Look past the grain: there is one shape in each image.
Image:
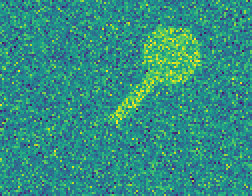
light lollipop
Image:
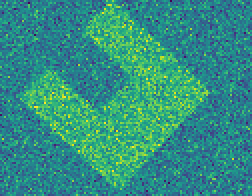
light square with a notch
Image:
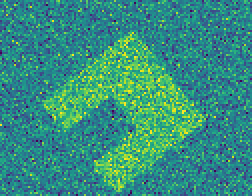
light square with a notch
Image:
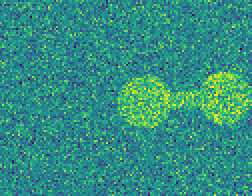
light dumbbell
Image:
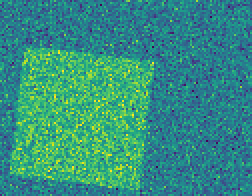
light square
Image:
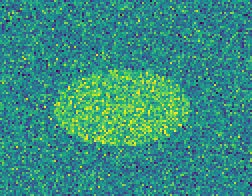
light ellipse
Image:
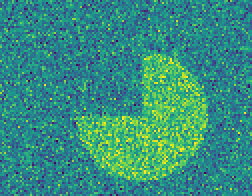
light disc with a wedge cut out
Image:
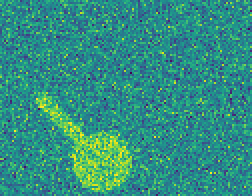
light lollipop
